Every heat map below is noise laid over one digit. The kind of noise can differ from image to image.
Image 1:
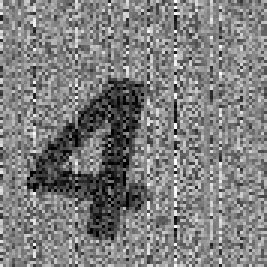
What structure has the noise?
columns of uneven size
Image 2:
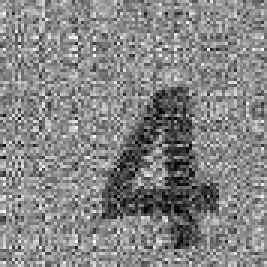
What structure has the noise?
low rank plus noise
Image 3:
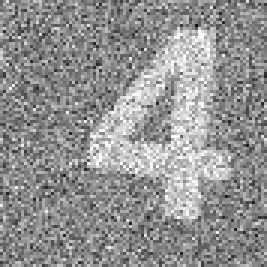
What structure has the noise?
independent entries
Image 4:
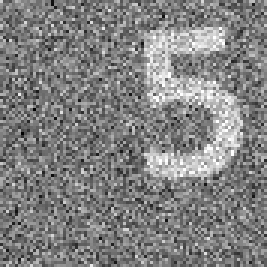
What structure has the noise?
independent entries
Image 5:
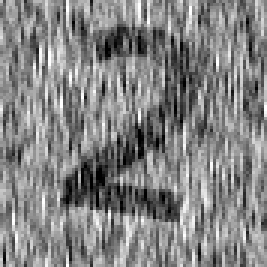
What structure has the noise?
streaked along the columns
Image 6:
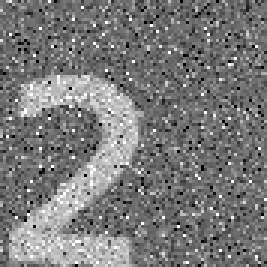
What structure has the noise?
heavy tails
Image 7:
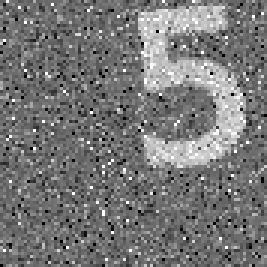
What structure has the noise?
heavy tails
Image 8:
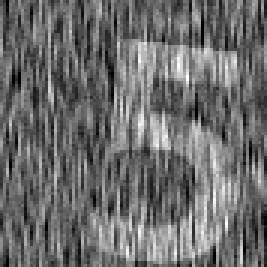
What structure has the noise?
streaked along the columns
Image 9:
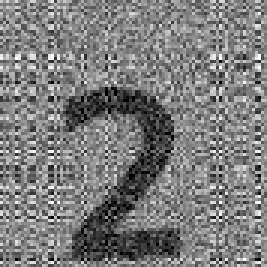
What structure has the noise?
low rank plus noise
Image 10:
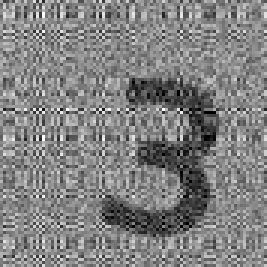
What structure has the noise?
low rank plus noise
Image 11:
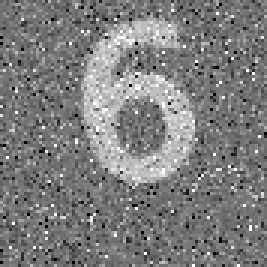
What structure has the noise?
heavy tails
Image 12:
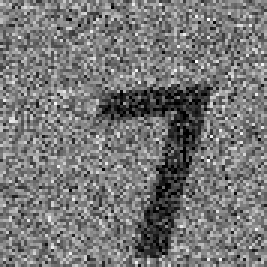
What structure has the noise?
independent entries
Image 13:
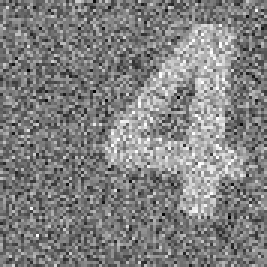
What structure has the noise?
independent entries
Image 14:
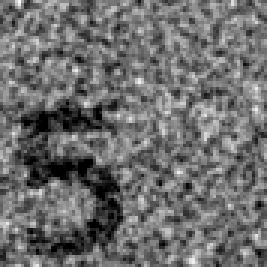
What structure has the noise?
blotchy
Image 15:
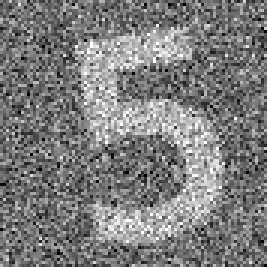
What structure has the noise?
independent entries
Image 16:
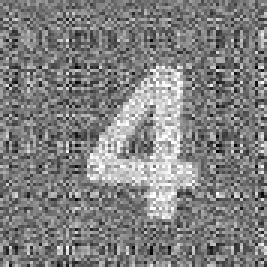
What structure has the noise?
low rank plus noise
